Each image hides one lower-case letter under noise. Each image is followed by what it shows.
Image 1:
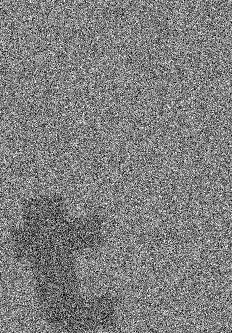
t
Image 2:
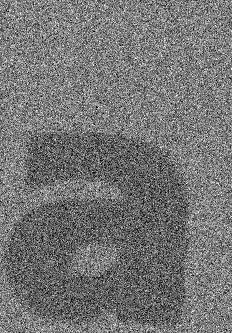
a
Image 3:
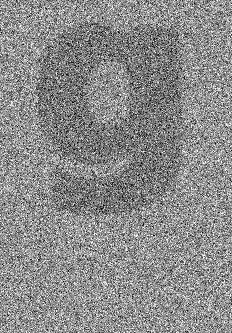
g
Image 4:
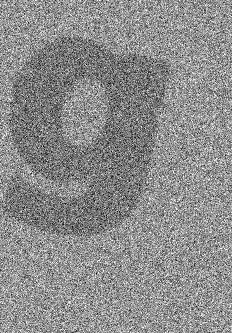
g
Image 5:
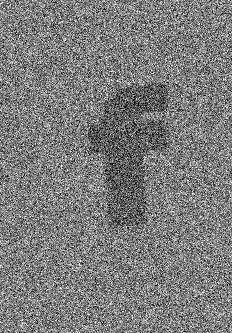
f
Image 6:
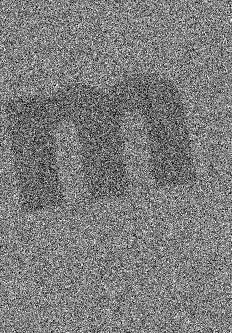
m
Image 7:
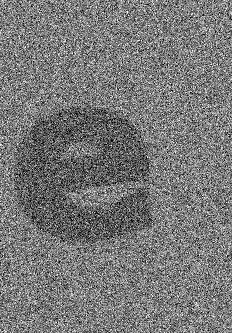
e
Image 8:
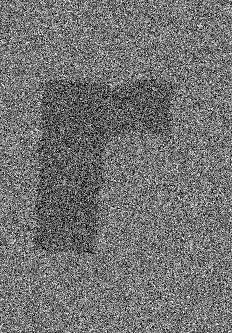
r
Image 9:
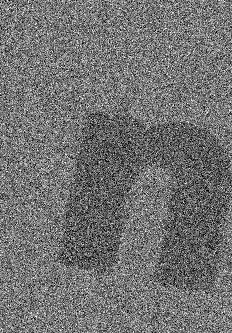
n
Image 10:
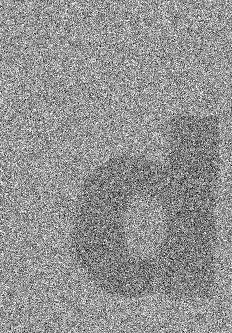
d
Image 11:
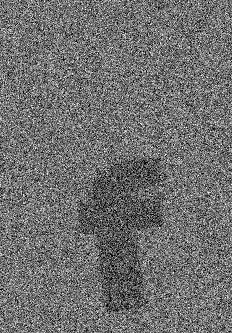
f
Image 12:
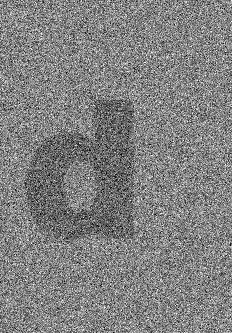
d
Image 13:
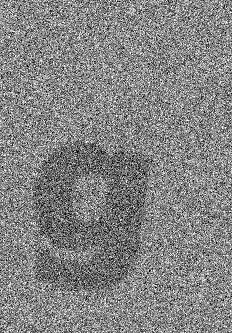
g
